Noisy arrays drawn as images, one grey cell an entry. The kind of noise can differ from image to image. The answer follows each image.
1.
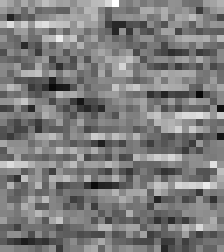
streaked along the rows
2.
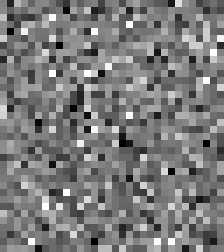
heavy tails
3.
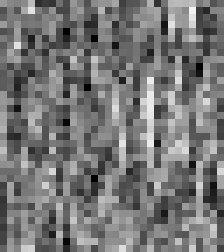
streaked along the columns
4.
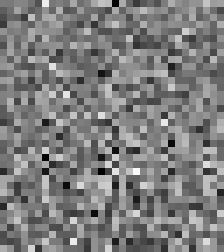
low rank plus noise
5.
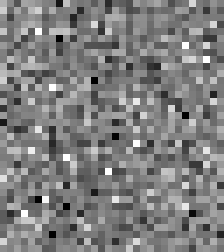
heavy tails
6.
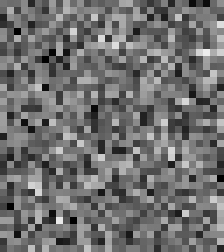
independent entries
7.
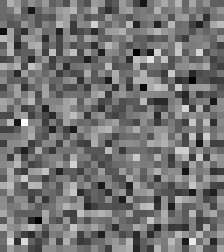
low rank plus noise
